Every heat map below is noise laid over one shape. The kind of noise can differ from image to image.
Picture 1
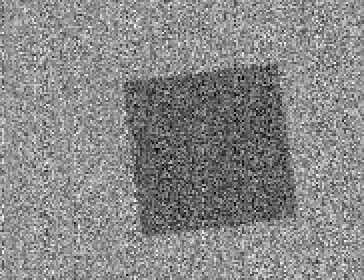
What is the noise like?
columns of uneven size
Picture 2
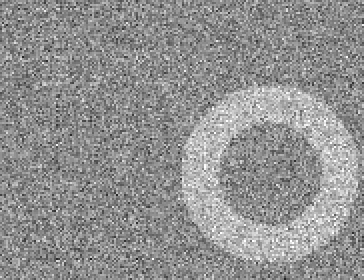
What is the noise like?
low rank plus noise
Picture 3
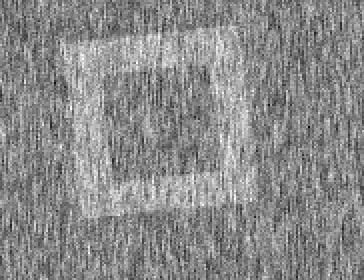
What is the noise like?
streaked along the columns
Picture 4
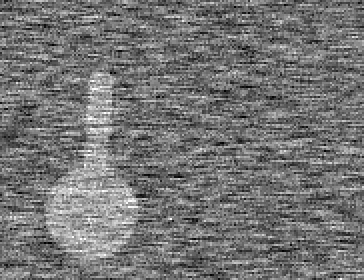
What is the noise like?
streaked along the rows
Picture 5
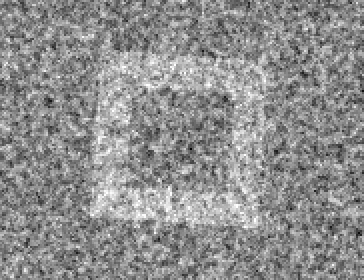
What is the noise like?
blotchy
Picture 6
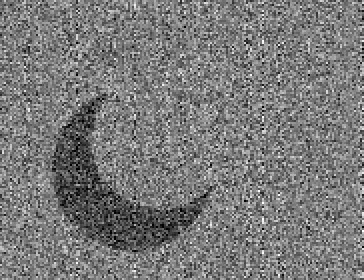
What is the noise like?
columns of uneven size
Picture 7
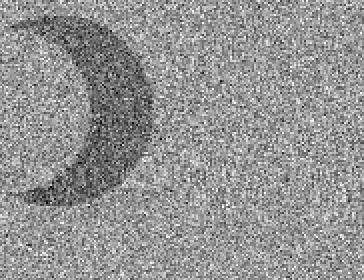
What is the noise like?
low rank plus noise
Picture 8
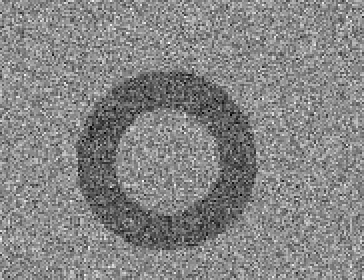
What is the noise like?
low rank plus noise
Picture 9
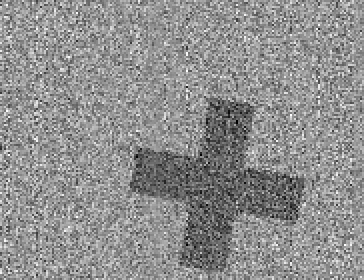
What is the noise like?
columns of uneven size
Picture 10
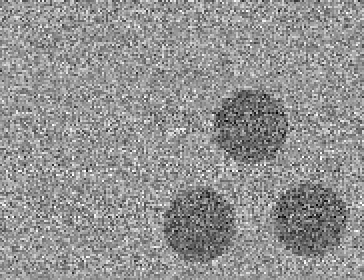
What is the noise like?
rows of uneven size
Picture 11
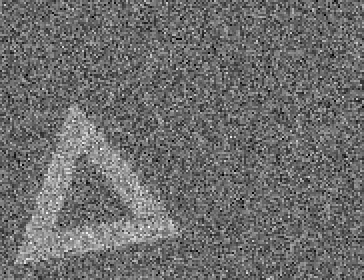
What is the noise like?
independent entries
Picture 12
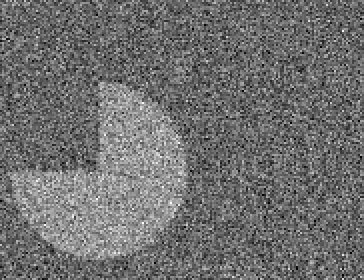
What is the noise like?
low rank plus noise
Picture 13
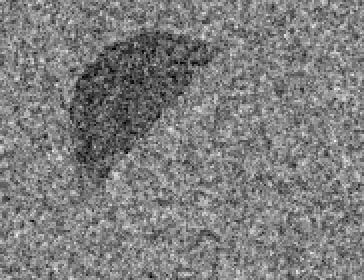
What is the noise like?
blotchy
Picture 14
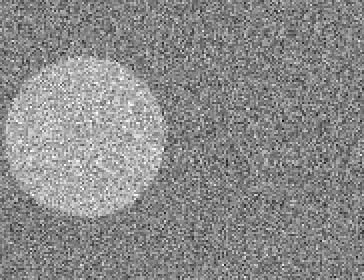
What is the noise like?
low rank plus noise
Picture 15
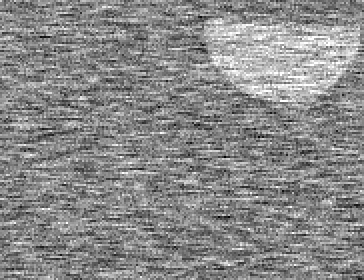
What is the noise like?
streaked along the rows
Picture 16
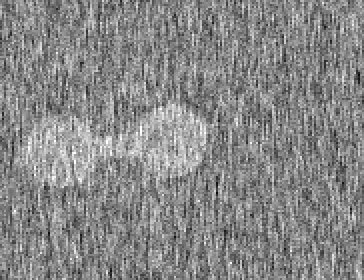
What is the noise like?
streaked along the columns
